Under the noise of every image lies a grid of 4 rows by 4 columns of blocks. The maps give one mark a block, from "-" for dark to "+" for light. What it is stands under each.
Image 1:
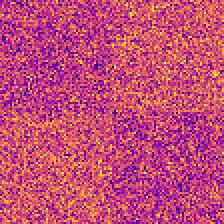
- - + +
- - + +
+ + - -
+ + - -
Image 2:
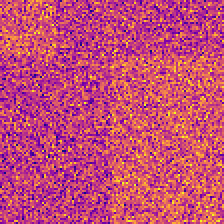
+ - - -
- - + +
- - + +
- - + +
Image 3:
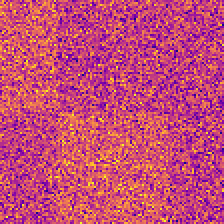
+ - - -
+ - - -
- + + -
- + + -
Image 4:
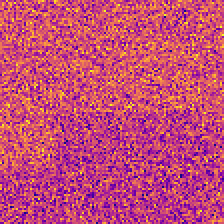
+ + + +
+ + + +
+ - - -
- - - -
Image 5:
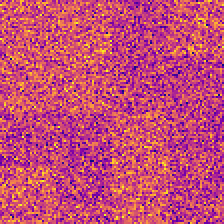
+ + - +
+ + - -
- - + -
+ - + -
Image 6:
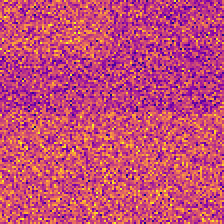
+ + - -
- - - -
+ + + +
+ + + +
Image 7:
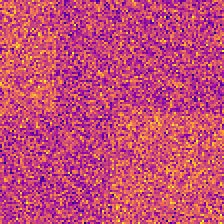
+ - - -
+ - - -
- - + +
- - + +
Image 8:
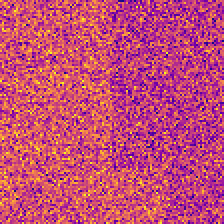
+ + - -
+ + - -
+ + - -
+ + + -
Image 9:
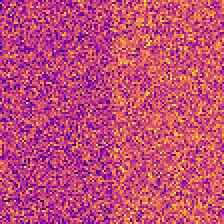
- - + +
- - + +
- - + +
- - + +
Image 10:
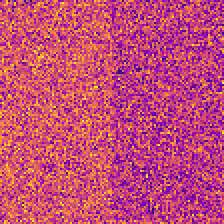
+ + - -
+ + - -
+ + - -
+ + - -
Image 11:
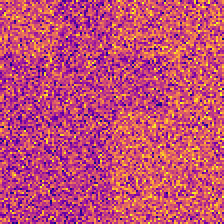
+ - + +
- - - +
- - + +
- - + +
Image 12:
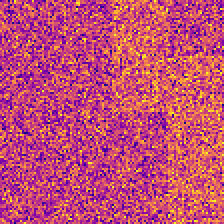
- - + -
- - + +
- - - +
- - - +
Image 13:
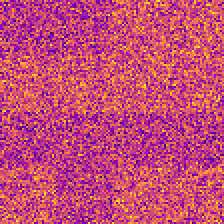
- - + +
+ + + +
- - - -
+ - + +
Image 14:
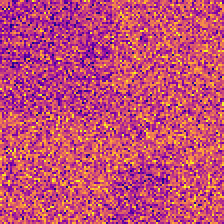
- - + +
- - + +
+ + + +
+ + - +
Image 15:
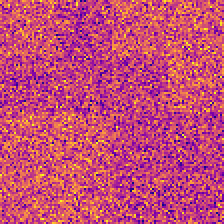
+ - + +
- - - +
+ + - -
+ + - -
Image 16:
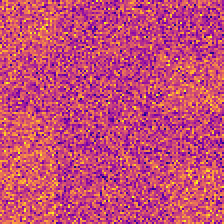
+ - - -
- - - +
+ - - -
+ - - +
